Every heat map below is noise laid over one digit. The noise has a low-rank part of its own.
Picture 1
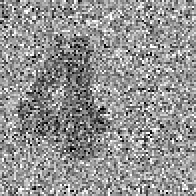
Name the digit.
4
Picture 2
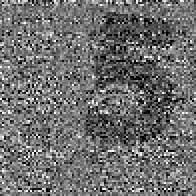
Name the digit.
5
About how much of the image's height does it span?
two thirds
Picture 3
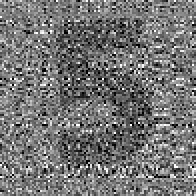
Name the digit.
5
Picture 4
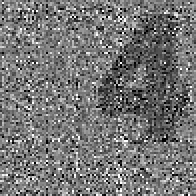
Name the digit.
4
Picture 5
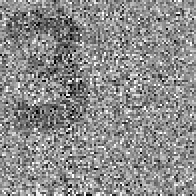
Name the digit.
3
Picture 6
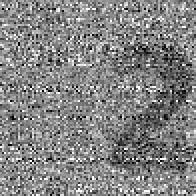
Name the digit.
2
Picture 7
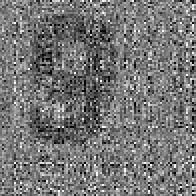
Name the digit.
9
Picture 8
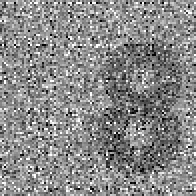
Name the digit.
8
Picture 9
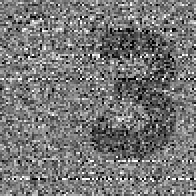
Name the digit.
3
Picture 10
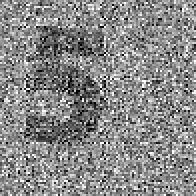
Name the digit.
5
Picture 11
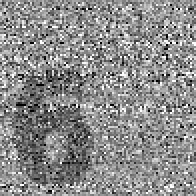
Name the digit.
6
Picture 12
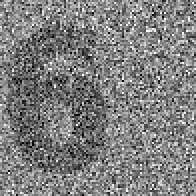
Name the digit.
6
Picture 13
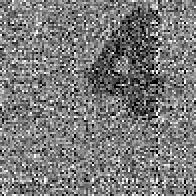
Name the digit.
4
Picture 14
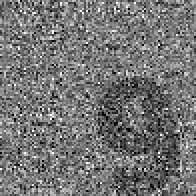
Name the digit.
9
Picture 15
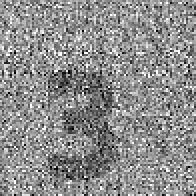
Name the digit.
3
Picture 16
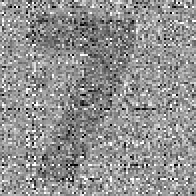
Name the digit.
7
